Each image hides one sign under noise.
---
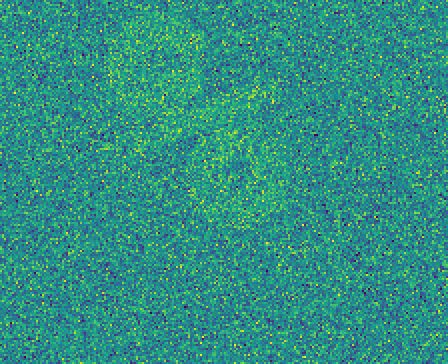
percent sign
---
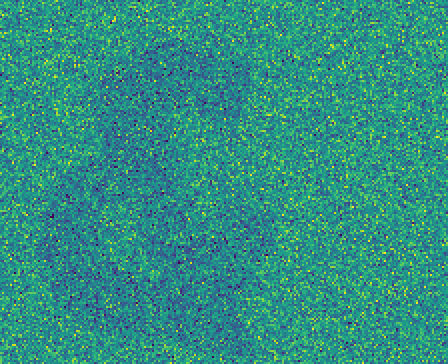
ampersand
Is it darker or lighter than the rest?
darker
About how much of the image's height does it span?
nearly all
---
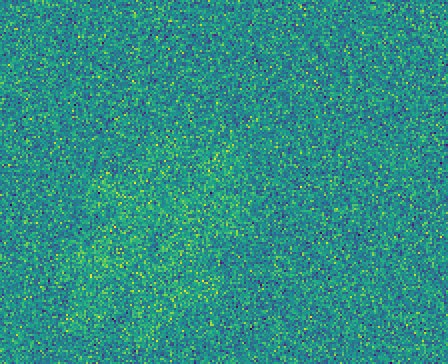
hash sign
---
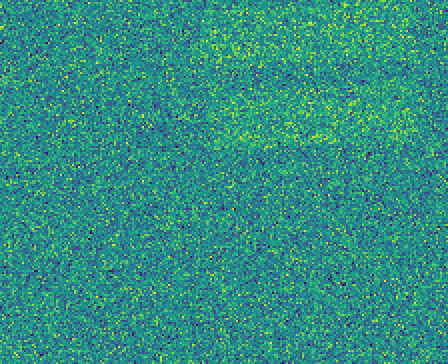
equals sign
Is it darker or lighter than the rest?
lighter
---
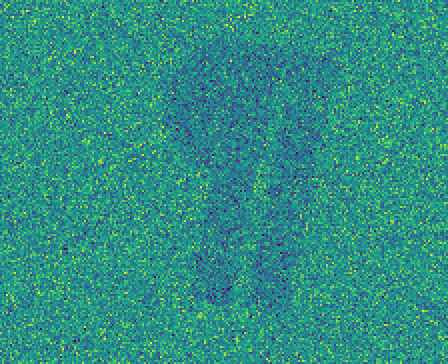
pilcrow
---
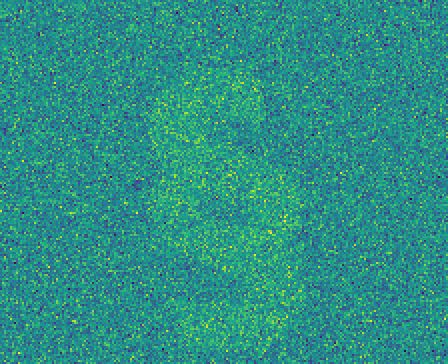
section sign
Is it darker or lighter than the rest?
lighter
